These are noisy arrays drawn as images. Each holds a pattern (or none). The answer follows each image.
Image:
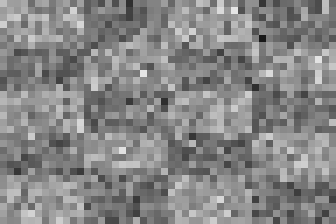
a checkerboard
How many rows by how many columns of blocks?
5 by 4
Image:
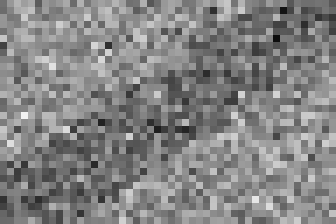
a diagonal band
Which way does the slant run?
bottom left to top right
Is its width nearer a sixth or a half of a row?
a half
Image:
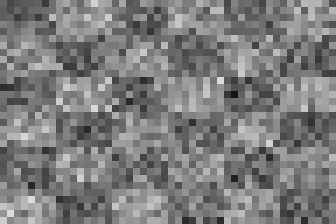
a checkerboard
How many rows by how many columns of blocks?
6 by 6
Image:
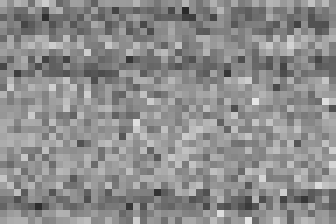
bands of rows
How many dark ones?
3
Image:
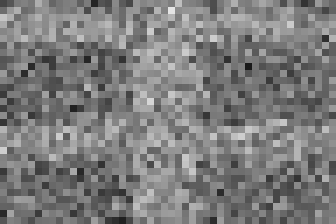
bands of rows crossing bands of columns
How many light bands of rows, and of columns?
2 and 1
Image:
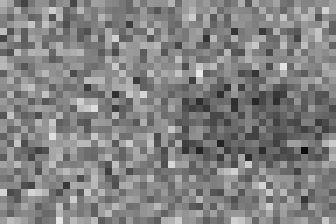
one block
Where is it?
middle right
